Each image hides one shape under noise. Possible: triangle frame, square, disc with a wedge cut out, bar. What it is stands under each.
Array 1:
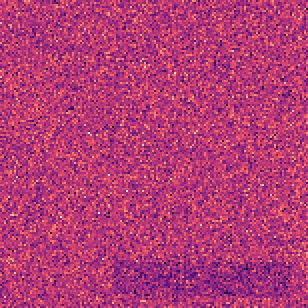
bar
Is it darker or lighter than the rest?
darker
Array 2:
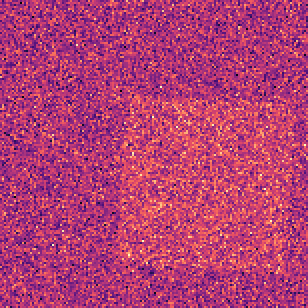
square
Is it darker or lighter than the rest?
lighter
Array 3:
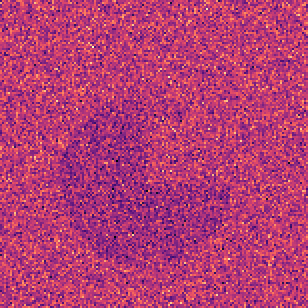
disc with a wedge cut out
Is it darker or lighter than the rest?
darker
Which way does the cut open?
up and right
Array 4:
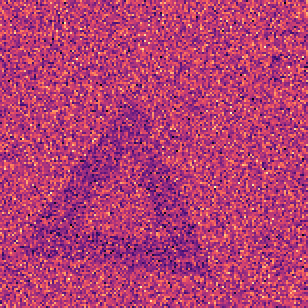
triangle frame
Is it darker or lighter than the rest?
darker
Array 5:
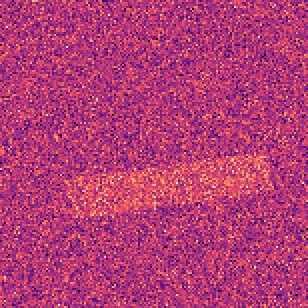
bar
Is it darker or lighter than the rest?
lighter
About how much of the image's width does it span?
two thirds
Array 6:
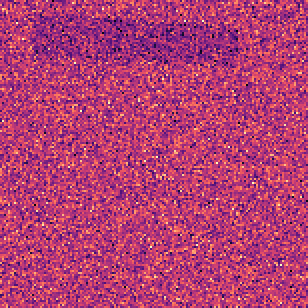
bar
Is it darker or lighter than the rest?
darker
